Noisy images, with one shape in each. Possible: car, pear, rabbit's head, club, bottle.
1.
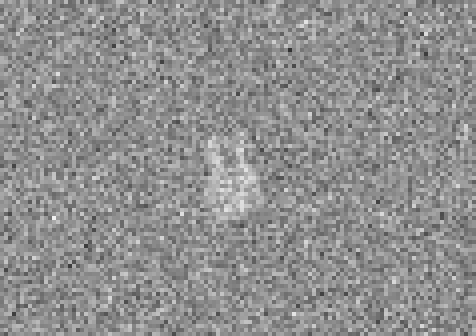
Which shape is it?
rabbit's head
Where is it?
centre
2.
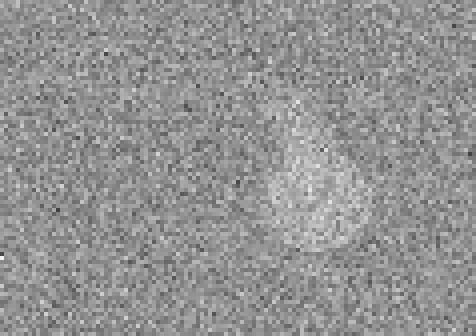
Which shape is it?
pear
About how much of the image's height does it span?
half
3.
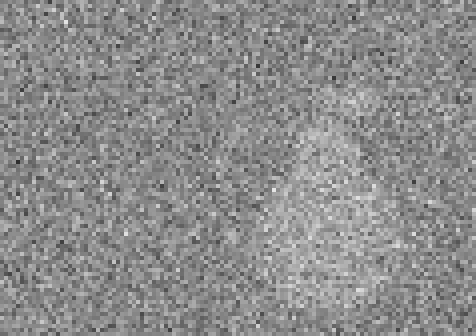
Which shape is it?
pear
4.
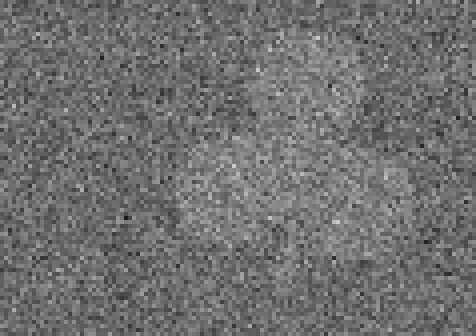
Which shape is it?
club
